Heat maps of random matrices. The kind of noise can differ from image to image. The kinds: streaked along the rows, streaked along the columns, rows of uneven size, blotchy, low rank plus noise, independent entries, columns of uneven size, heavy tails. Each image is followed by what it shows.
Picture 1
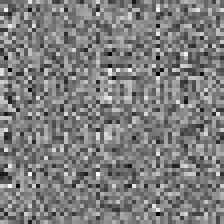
low rank plus noise
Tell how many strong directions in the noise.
three or four
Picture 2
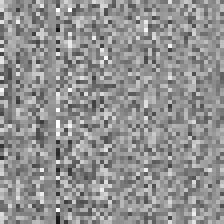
columns of uneven size
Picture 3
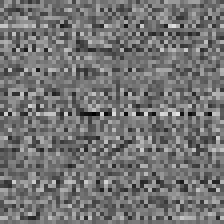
rows of uneven size
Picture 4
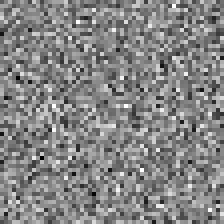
independent entries
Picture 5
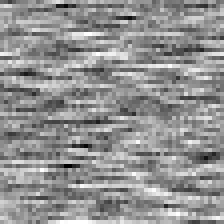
streaked along the rows
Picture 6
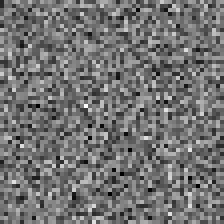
independent entries
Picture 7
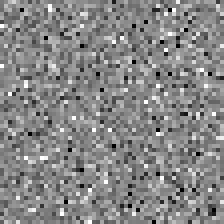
heavy tails
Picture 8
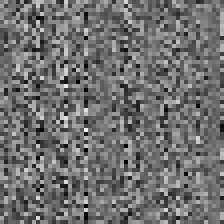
columns of uneven size
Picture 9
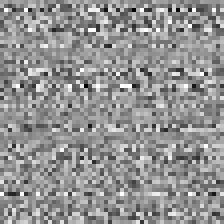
rows of uneven size
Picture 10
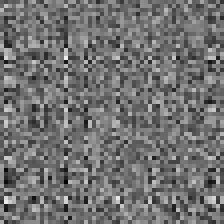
low rank plus noise
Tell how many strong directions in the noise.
one
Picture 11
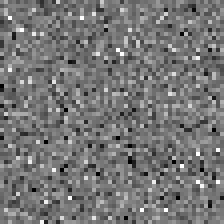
heavy tails
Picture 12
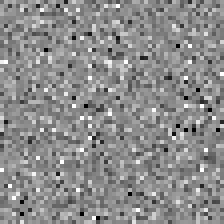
heavy tails
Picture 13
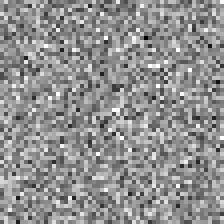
independent entries
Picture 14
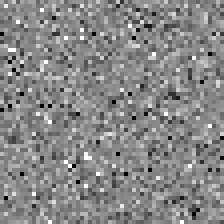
heavy tails
